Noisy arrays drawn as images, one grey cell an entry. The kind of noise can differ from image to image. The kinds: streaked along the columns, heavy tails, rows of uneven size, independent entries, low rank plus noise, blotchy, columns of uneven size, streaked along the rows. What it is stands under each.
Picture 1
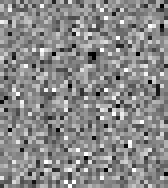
heavy tails
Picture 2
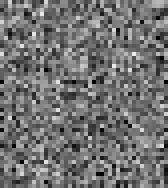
low rank plus noise
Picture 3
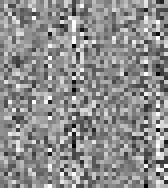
columns of uneven size
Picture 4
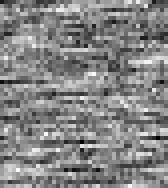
streaked along the rows
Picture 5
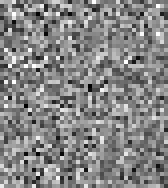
low rank plus noise
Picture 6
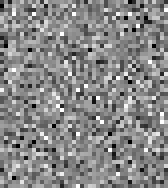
heavy tails
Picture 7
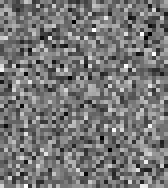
independent entries
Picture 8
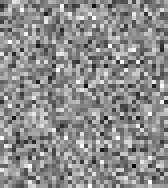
independent entries
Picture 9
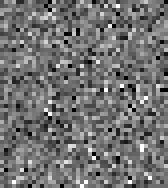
heavy tails
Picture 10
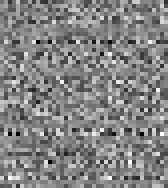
rows of uneven size
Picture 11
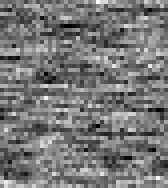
streaked along the rows
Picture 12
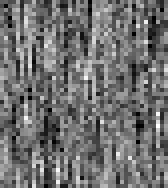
streaked along the columns
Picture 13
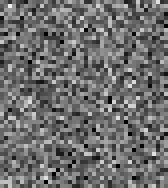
independent entries
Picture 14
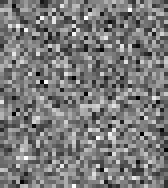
independent entries
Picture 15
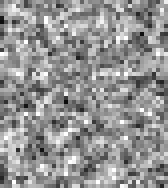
blotchy
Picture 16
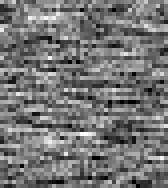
streaked along the rows
